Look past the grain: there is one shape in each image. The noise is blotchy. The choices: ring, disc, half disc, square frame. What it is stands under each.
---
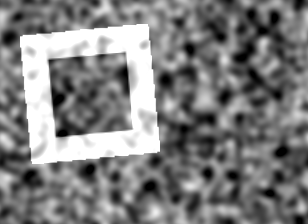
square frame
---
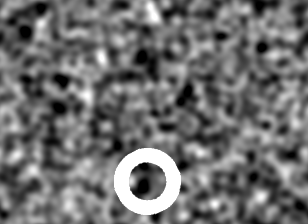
ring
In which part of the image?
bottom middle
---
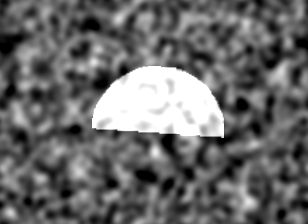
half disc
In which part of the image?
centre
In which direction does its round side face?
up
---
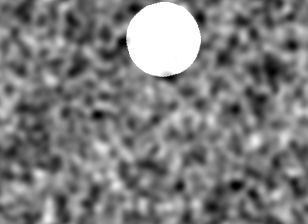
disc
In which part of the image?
top middle
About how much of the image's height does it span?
a third
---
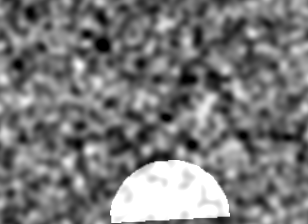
half disc
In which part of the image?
bottom middle
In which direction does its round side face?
up
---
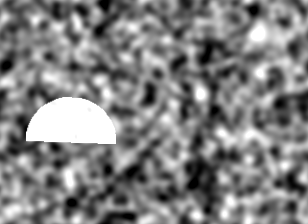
half disc
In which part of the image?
middle left
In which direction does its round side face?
up
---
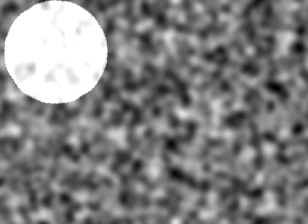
disc
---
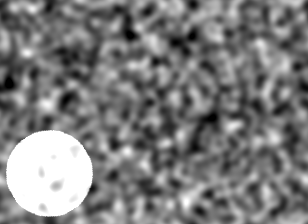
disc
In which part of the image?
bottom left
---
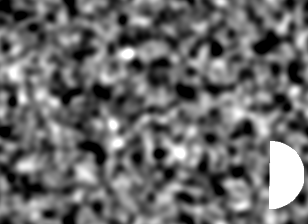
half disc
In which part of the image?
bottom right
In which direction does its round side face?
right
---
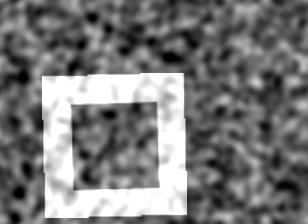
square frame
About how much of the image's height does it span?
two thirds
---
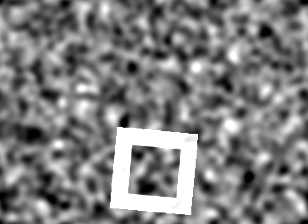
square frame
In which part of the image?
bottom middle
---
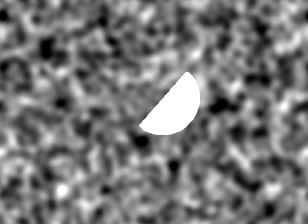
half disc
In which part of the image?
centre
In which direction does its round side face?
down and right
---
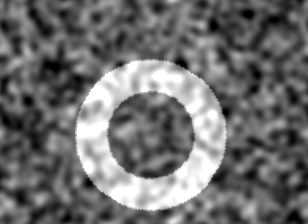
ring
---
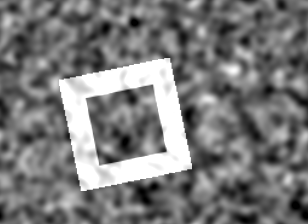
square frame
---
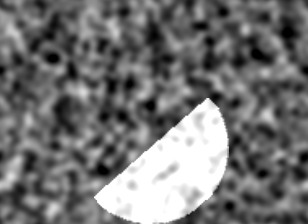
half disc
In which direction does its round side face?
down and right
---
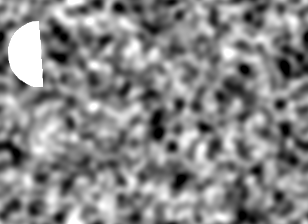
half disc
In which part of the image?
top left
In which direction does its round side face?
left
